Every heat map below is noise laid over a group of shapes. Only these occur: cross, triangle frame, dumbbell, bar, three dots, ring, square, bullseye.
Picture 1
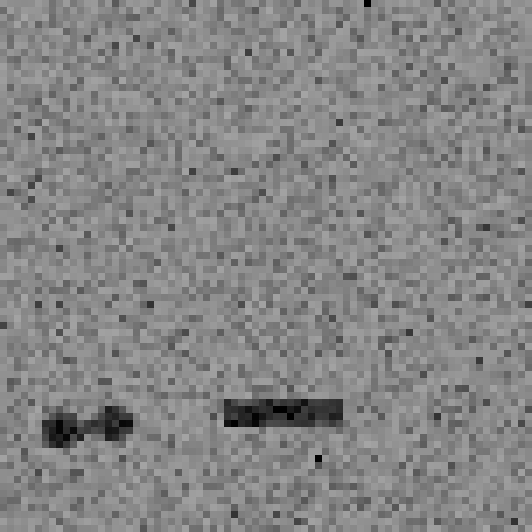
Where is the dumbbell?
bottom left
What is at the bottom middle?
bar
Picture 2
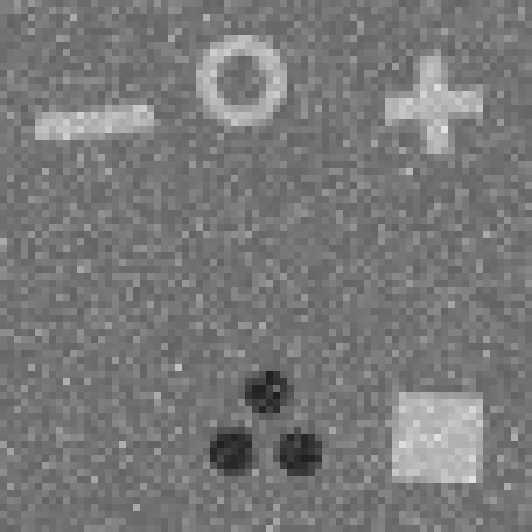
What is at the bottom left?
nothing
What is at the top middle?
ring
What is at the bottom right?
square
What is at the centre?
nothing
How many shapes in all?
5
